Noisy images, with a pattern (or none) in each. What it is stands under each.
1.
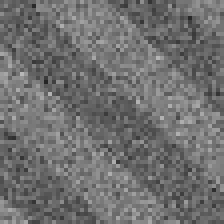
diagonal stripes
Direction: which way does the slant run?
top left to bottom right
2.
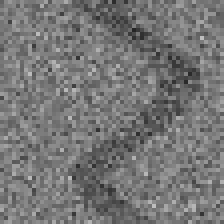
a wavy band
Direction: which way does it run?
top to bottom
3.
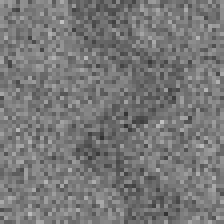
a wavy band
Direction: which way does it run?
top to bottom
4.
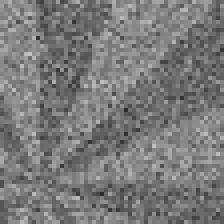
spokes from one point
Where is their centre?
bottom left
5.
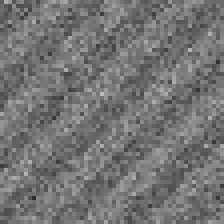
diagonal stripes
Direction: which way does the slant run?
bottom left to top right
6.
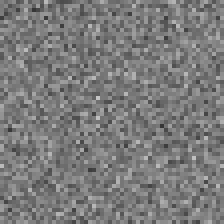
only noise
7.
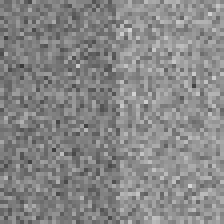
a sharp edge
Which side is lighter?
right
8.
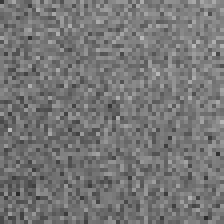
a smooth slope
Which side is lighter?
top right
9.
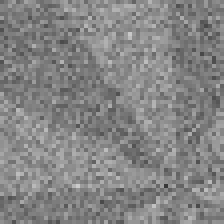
spokes from one point
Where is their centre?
bottom right
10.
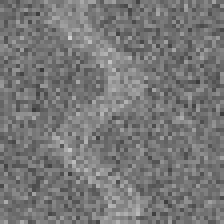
a wavy band
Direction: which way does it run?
top to bottom
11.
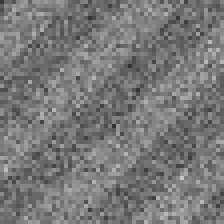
diagonal stripes
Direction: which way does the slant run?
bottom left to top right
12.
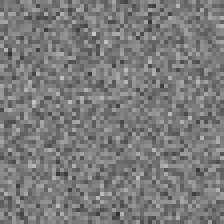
only noise
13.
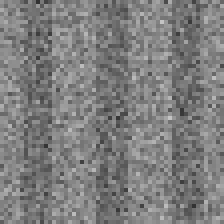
vertical stripes
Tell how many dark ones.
3
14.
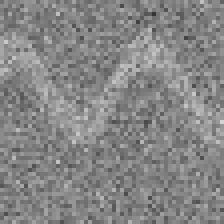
a wavy band
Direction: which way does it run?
left to right
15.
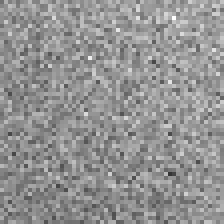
a smooth slope
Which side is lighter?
top right
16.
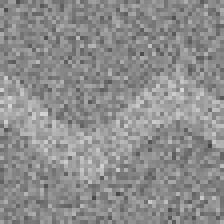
a wavy band
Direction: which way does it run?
left to right
